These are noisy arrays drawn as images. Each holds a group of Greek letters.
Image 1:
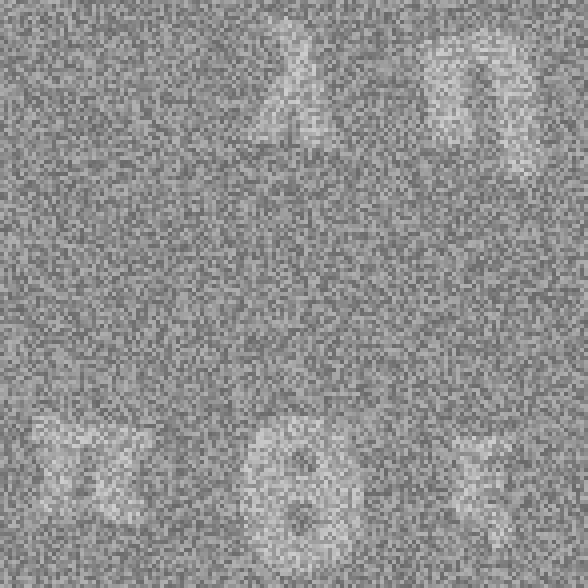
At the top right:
eta
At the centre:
nothing
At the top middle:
lambda
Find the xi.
bottom right
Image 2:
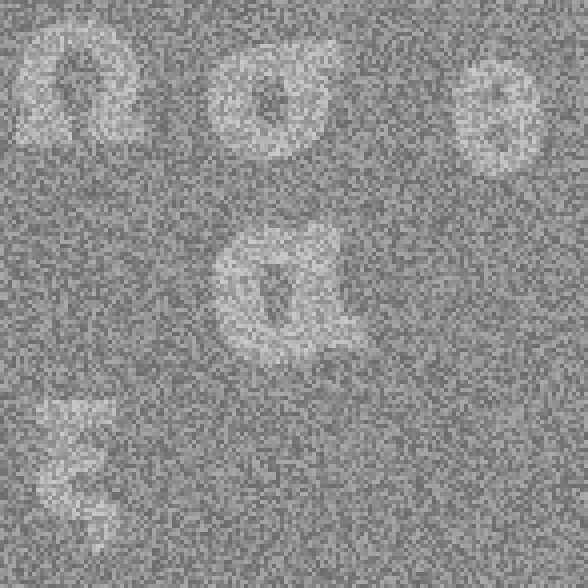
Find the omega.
top left
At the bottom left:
xi
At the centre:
alpha
